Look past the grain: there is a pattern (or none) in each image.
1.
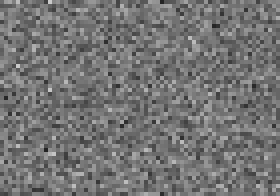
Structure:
only noise
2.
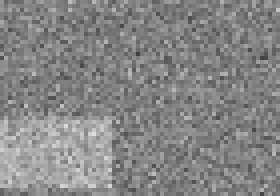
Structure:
one block
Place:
bottom left
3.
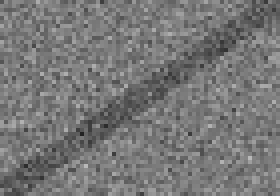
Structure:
a diagonal band
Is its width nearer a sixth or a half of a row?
a sixth
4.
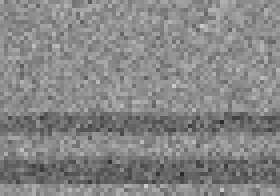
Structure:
bands of rows
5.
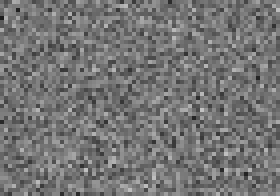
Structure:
only noise
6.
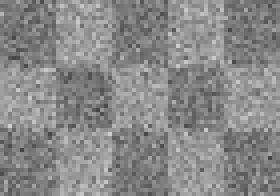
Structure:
a checkerboard
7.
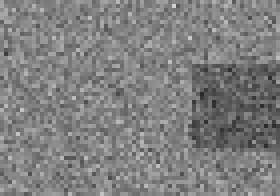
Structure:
one block
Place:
middle right
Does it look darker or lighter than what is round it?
darker
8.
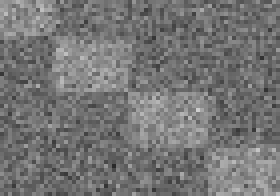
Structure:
blocks along the diagonal
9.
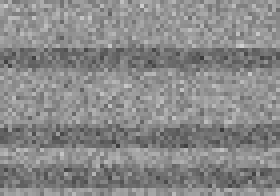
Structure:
bands of rows
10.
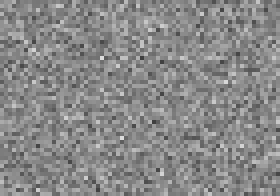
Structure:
only noise
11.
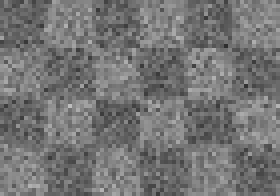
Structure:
a checkerboard
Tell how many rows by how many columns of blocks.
4 by 6
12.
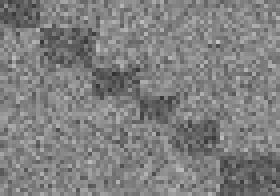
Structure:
blocks along the diagonal
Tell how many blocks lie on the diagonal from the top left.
6
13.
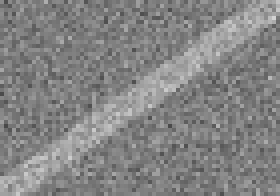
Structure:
a diagonal band
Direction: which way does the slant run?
bottom left to top right
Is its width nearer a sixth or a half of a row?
a sixth
